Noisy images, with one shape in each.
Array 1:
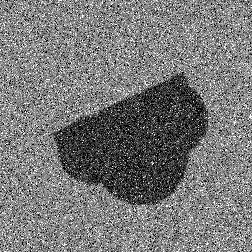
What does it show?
dark cloud
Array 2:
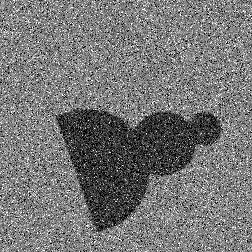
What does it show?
dark chess pawn
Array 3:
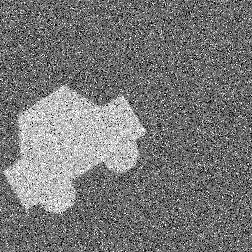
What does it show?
light car
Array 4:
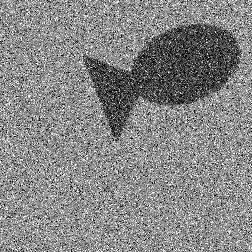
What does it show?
dark fish
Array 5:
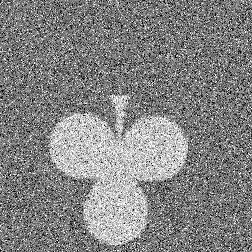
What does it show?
light club
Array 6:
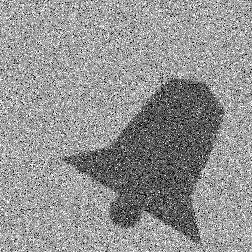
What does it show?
dark bell
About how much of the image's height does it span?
two thirds
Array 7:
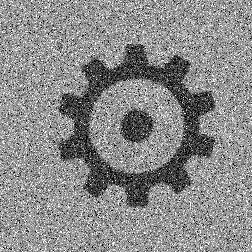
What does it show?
dark gear
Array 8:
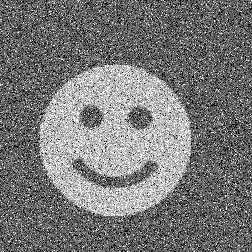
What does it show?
light smiling face
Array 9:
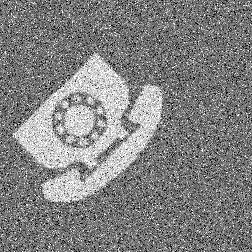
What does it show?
light telephone
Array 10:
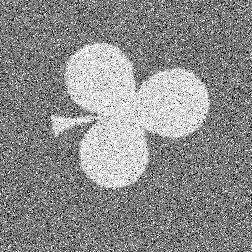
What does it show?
light club
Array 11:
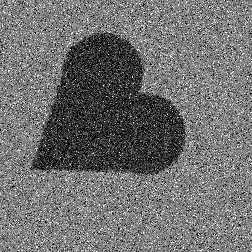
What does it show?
dark heart
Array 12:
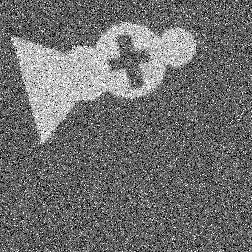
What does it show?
light chess bishop
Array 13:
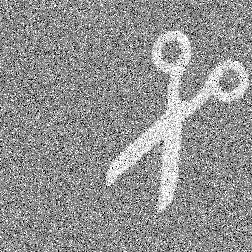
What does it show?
light pair of scissors
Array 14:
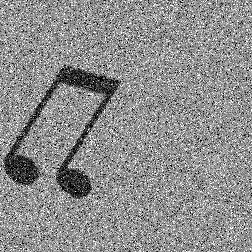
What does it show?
dark pair of musical notes
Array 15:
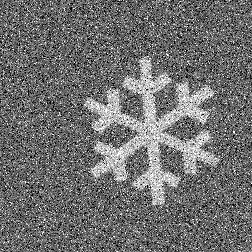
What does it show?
light snowflake
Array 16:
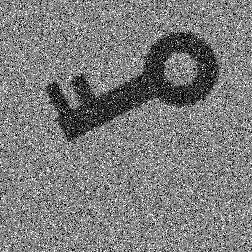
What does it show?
dark key
